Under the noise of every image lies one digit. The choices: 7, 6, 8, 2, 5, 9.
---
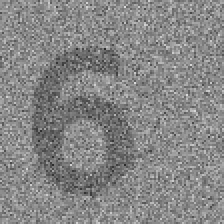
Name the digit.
6
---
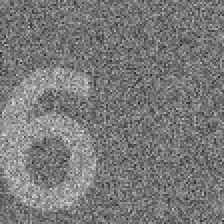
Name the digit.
6
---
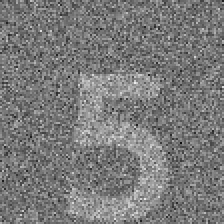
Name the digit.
5
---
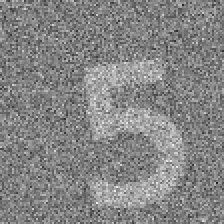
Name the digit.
5
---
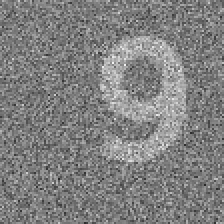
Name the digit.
9
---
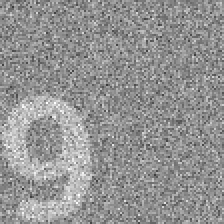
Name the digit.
9
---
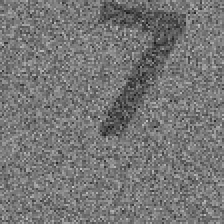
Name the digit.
7
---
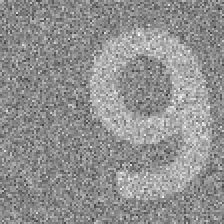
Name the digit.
9
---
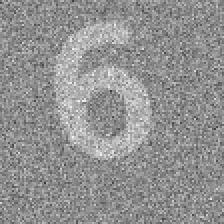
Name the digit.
6
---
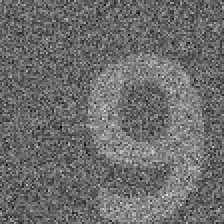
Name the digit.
9
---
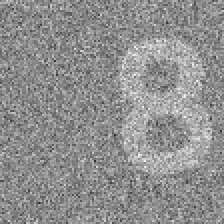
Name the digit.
8
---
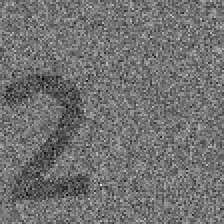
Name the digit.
2
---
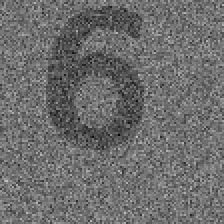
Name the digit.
6
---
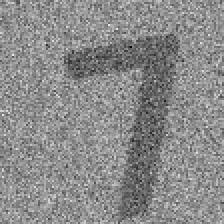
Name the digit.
7
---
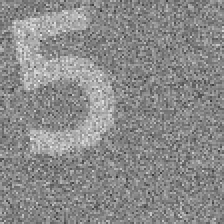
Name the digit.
5
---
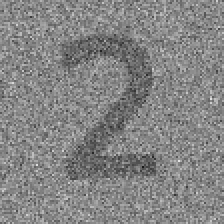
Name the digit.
2
